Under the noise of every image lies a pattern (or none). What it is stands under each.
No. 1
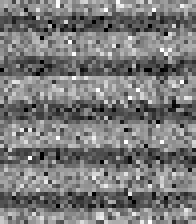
horizontal stripes
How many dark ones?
5
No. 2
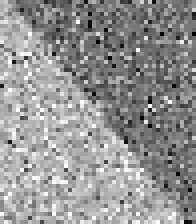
a sharp edge
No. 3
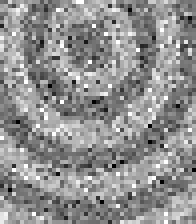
rings round one point
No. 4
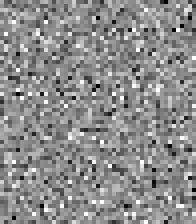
only noise
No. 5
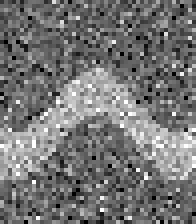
a wavy band
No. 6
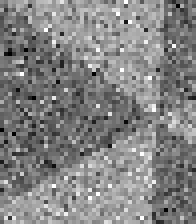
spokes from one point
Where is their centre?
middle right
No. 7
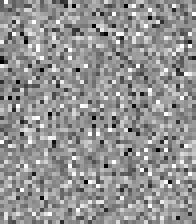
only noise
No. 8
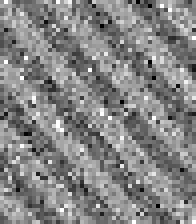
diagonal stripes
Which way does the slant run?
top left to bottom right
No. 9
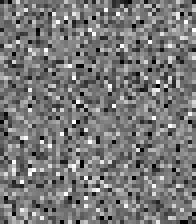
only noise
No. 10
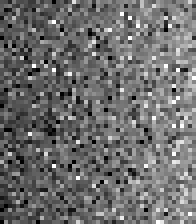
a smooth slope
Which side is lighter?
right
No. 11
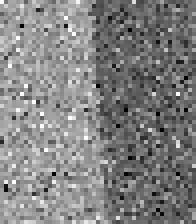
a sharp edge
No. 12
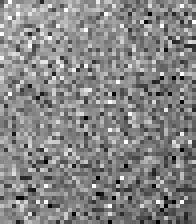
a smooth slope
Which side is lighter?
top left
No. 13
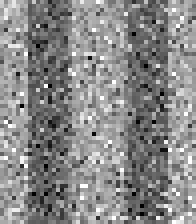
vertical stripes
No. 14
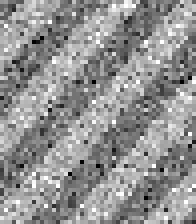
diagonal stripes
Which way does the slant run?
bottom left to top right
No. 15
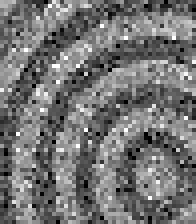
rings round one point
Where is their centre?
bottom right
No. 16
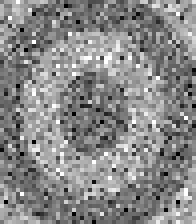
rings round one point
